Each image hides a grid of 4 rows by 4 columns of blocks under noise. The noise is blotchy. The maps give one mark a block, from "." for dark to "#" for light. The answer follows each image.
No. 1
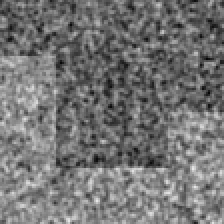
. . . .
# . . .
# . . #
# # # #
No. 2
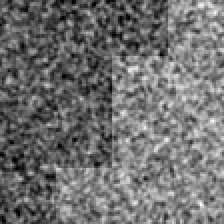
. . . #
. . # #
. . # #
. # # #
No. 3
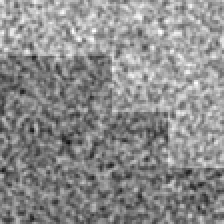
# # # #
. . # #
. . . #
. . . .
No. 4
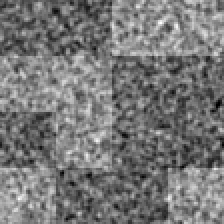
. . # #
# # . .
. # . .
# . . #
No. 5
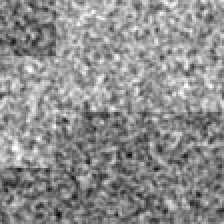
. # # #
# # # #
# . . .
. . . .
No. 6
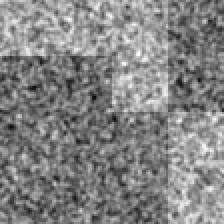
# # # .
. . # .
. . . #
. . . #
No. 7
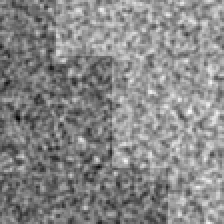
. # # #
. . # #
. . # #
. . . #
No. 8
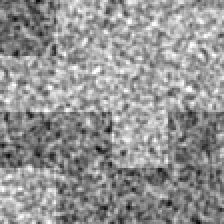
. # # #
# # # #
. . # .
# . . .
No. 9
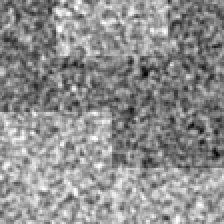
. # # .
. . . .
# # . .
# # # #
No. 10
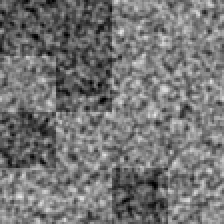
. . # #
# . # #
. # # #
# # . #
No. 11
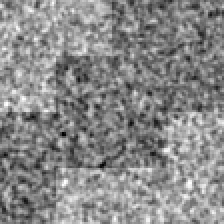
# # . .
# . . .
. . . #
. # # #
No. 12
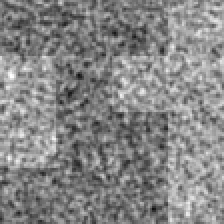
. . . #
# . # #
# . . #
. . . #
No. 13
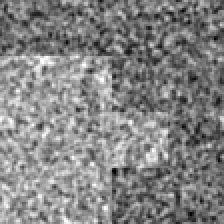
. . . .
# # . .
# # # .
# # . .
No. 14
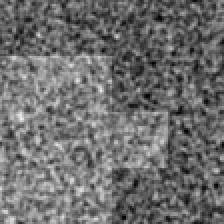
. . . .
# # . .
# # # .
# # . .
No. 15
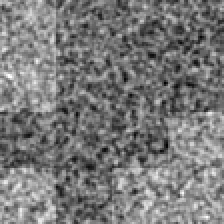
# . . .
# . . .
. . . #
# . # #
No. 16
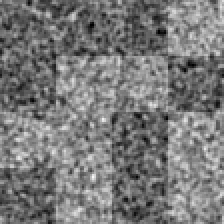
. . . #
. # # .
# # . #
. # . #
